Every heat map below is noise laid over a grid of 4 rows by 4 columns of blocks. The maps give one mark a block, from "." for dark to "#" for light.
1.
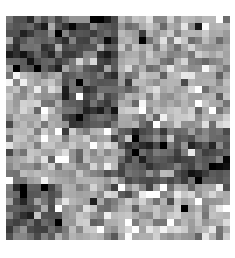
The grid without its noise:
. . # #
# . # #
# # . .
. # # #
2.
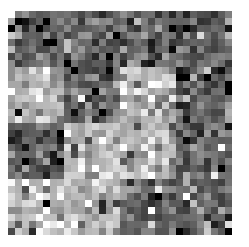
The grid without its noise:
. . . .
# . # .
. # # .
# # . .
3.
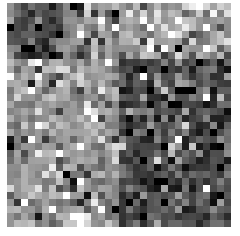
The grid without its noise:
. # # #
# # . .
# # . .
# # . .
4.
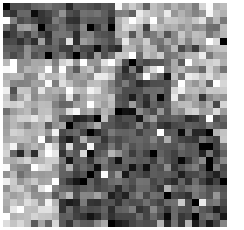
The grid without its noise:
. . # #
# # . #
# . . .
# . . .
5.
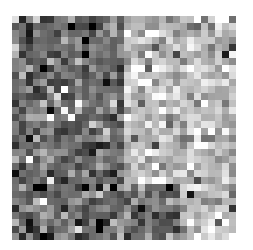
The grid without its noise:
. . # #
. . # #
. . # #
. . . #
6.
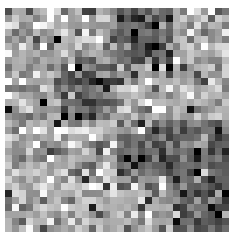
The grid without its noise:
# # . #
# . # #
# # . .
# # # .
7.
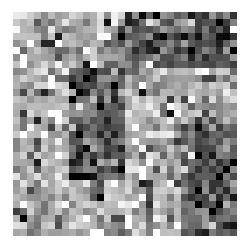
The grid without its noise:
# # . .
# . # #
# . # .
# # # .
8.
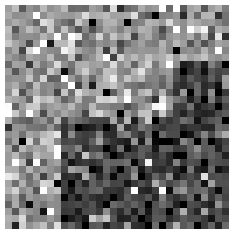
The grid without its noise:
# # # #
# # # .
# . . .
# . . .
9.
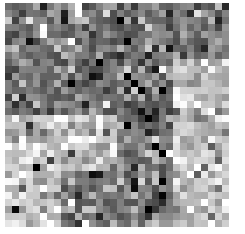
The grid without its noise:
. . . .
. . . #
# # . #
# . . #
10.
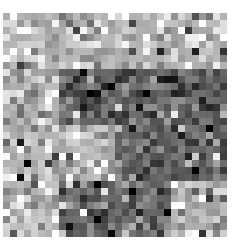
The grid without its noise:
# # # #
# . . .
# # . .
# . . #
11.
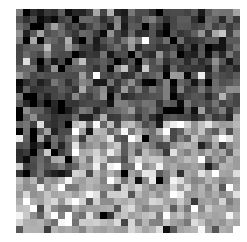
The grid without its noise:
. . . .
. . . .
. # # #
# # # #
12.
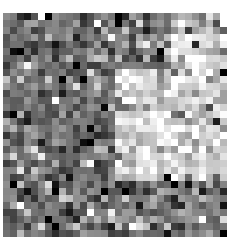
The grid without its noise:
. . . #
. . # #
. . # #
. . . .
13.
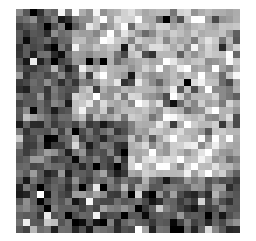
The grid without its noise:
. # # #
. # # #
. . # #
. . . .
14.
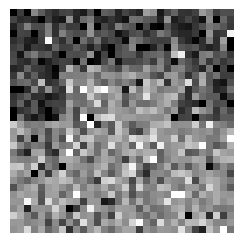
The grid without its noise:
. . . .
. # # .
# # # #
# # # #
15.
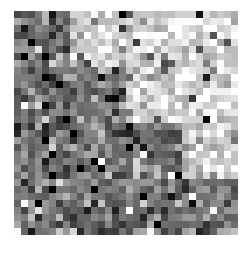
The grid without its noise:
. # # #
. . # #
. . . #
. . . .
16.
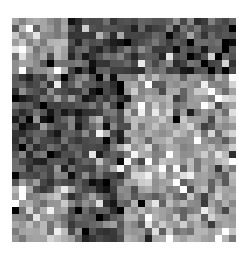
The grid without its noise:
# . . .
. . # #
. . # #
# . # #
